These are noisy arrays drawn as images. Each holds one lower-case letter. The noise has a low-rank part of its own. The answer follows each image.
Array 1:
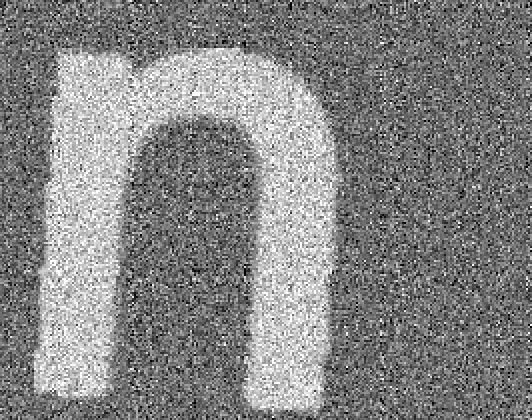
n
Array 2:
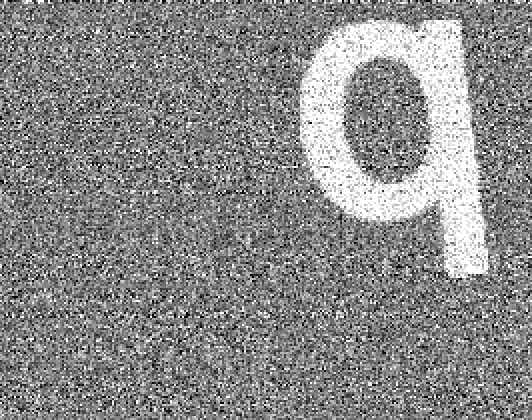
q
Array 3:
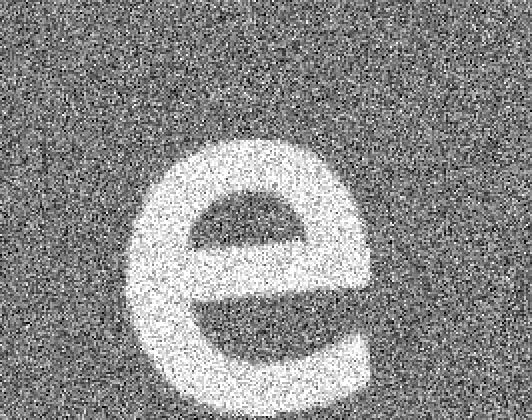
e
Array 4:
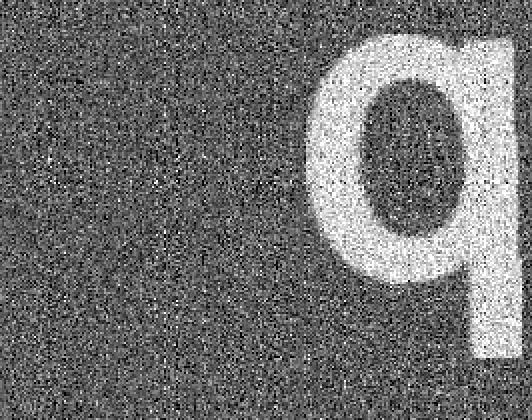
q
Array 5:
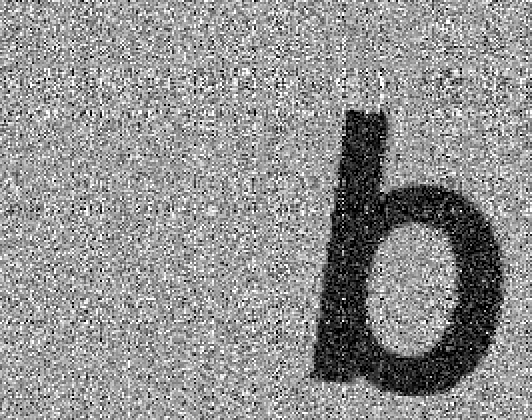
b
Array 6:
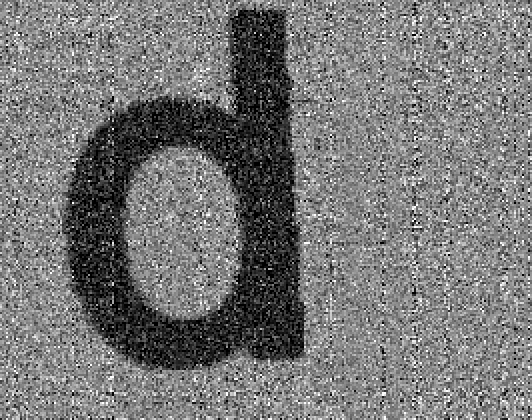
d
